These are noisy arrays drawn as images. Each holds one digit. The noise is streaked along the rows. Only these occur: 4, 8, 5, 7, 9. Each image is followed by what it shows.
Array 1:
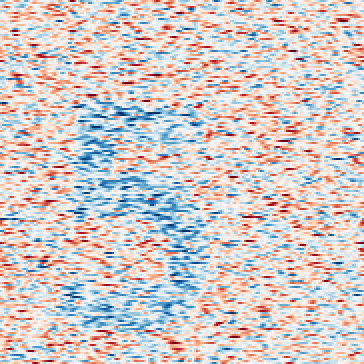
blue 5
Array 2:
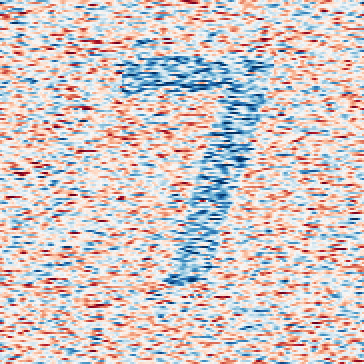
blue 7
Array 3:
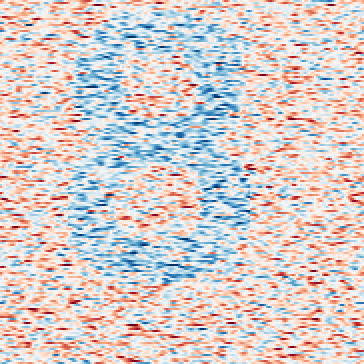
blue 8
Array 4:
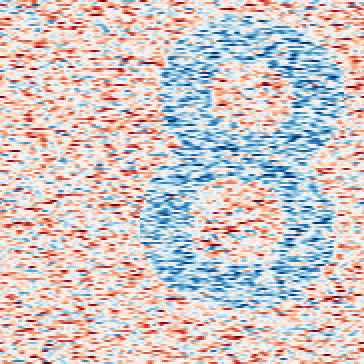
blue 8
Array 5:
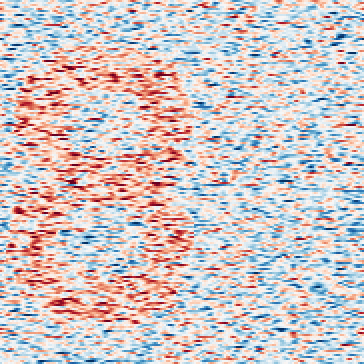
red 8
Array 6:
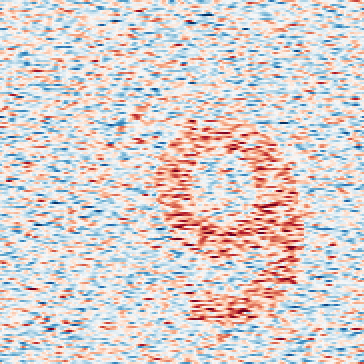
red 9
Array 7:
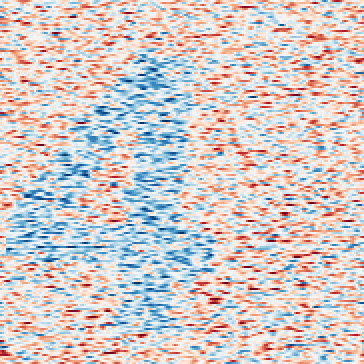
blue 4
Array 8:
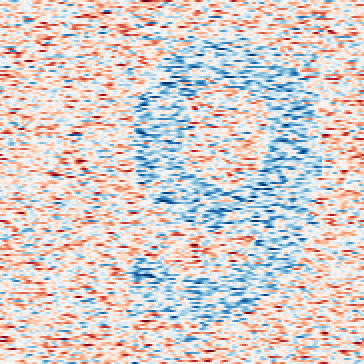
blue 9
